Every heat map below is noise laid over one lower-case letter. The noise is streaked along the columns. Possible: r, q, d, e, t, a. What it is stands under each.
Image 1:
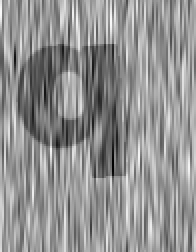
dark q
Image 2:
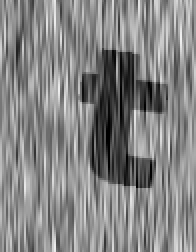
dark t
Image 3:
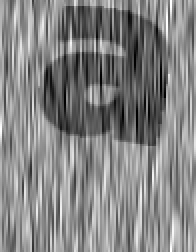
dark a
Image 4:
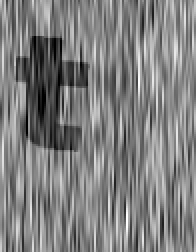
dark t
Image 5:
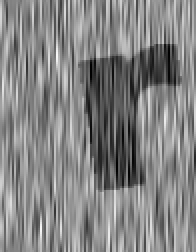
dark r
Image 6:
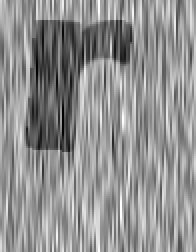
dark r
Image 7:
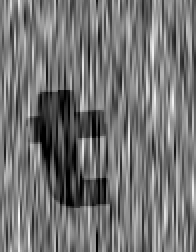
dark t
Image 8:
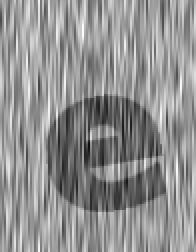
dark e
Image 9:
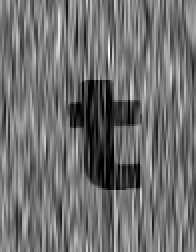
dark t, centre
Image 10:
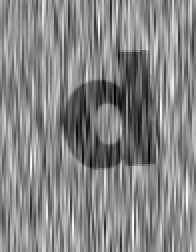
dark d
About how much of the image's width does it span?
half
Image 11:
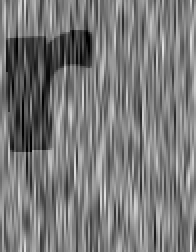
dark r
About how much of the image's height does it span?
half
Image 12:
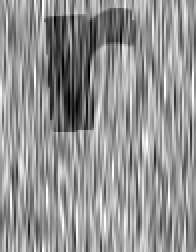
dark r
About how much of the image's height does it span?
half
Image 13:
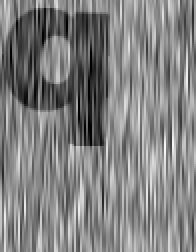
dark q
